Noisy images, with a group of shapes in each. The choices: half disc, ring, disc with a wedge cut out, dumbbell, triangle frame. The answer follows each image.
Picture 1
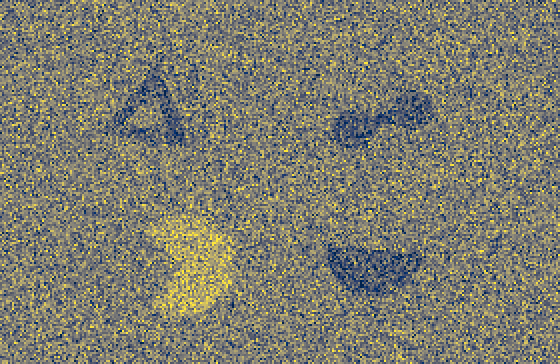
top left: dark triangle frame; top right: dark dumbbell; bottom left: light disc with a wedge cut out; bottom right: dark half disc
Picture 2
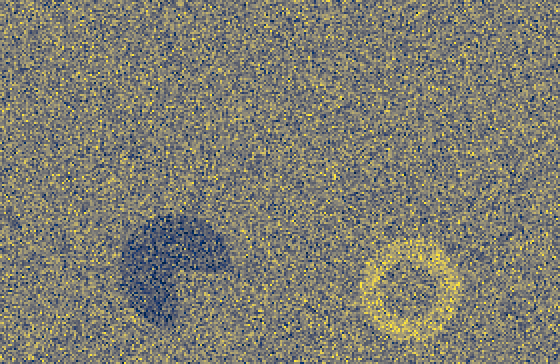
bottom left: dark disc with a wedge cut out; bottom right: light ring
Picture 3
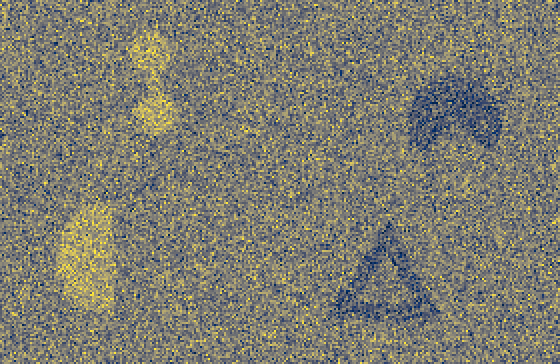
top left: light dumbbell; top right: dark disc with a wedge cut out; bottom left: light half disc; bottom right: dark triangle frame
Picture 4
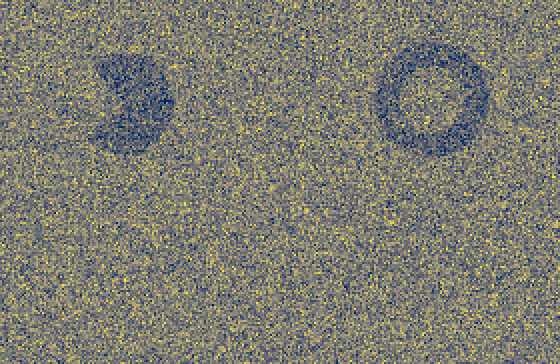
top left: dark disc with a wedge cut out; top right: dark ring
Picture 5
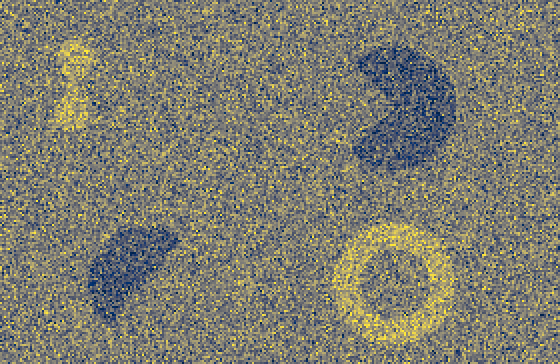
top left: light dumbbell; top right: dark disc with a wedge cut out; bottom left: dark half disc; bottom right: light ring
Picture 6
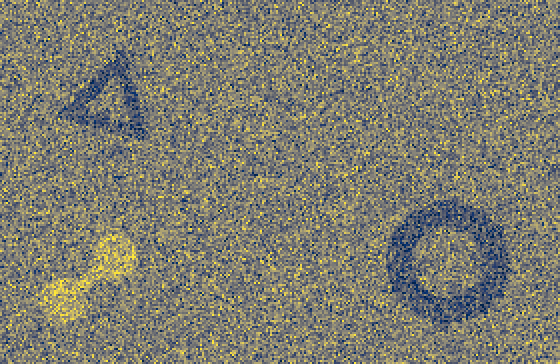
top left: dark triangle frame; bottom left: light dumbbell; bottom right: dark ring
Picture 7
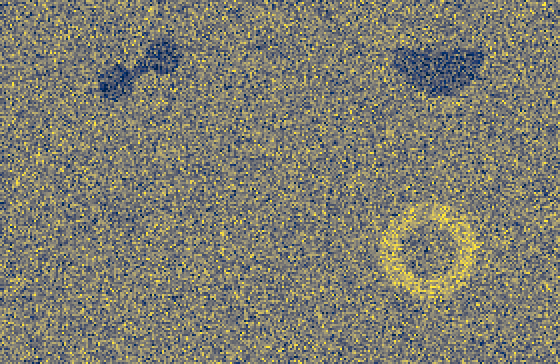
top left: dark dumbbell; top right: dark half disc; bottom right: light ring
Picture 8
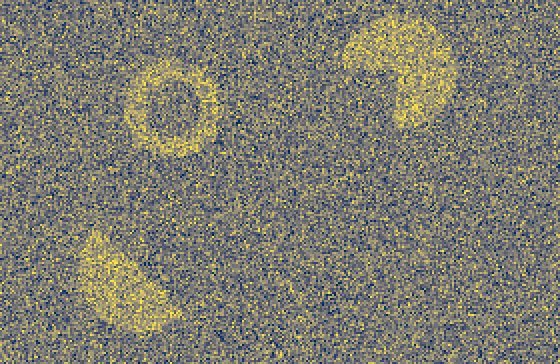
top left: light ring; top right: light disc with a wedge cut out; bottom left: light half disc
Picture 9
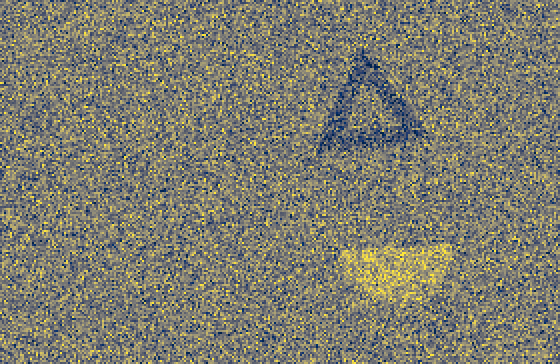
top right: dark triangle frame; bottom right: light half disc
